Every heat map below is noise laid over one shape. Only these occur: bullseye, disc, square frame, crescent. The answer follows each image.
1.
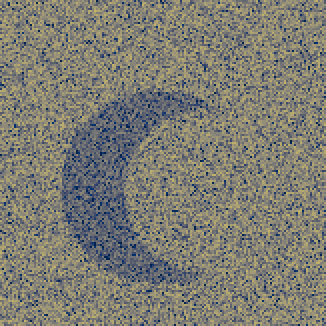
crescent
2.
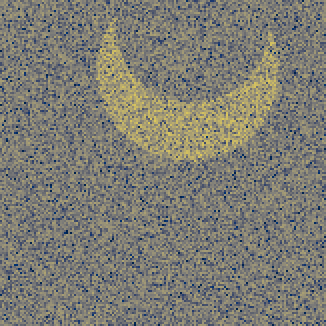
crescent
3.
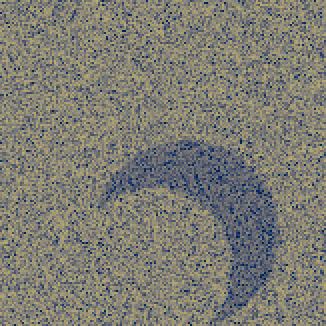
crescent
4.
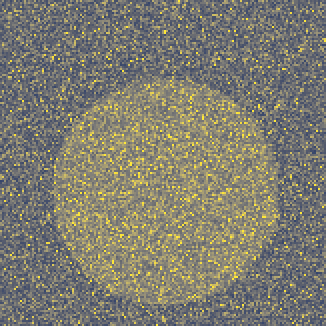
disc
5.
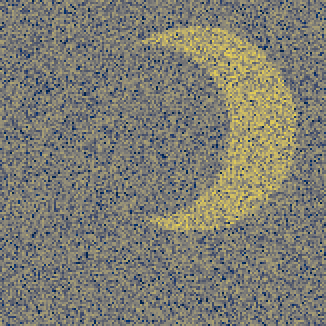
crescent
